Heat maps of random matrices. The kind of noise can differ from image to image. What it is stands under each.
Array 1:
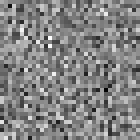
low rank plus noise
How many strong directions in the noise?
five to eight
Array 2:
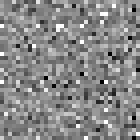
heavy tails
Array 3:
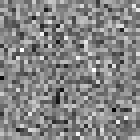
independent entries
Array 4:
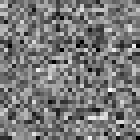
low rank plus noise
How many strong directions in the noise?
five to eight
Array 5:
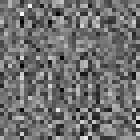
low rank plus noise
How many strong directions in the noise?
one
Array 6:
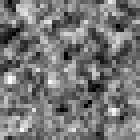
blotchy
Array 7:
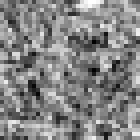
blotchy
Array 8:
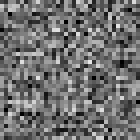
low rank plus noise
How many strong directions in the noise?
five to eight
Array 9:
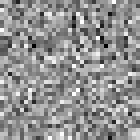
low rank plus noise
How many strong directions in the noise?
three or four
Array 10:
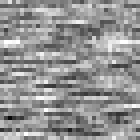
streaked along the rows
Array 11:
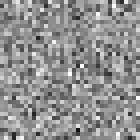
low rank plus noise
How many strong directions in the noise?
five to eight
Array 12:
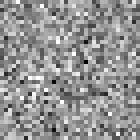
independent entries
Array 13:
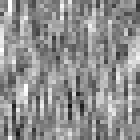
streaked along the columns
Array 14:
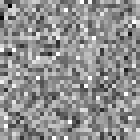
independent entries
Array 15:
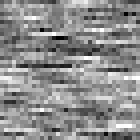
streaked along the rows
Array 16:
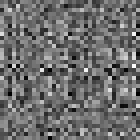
low rank plus noise
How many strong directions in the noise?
one
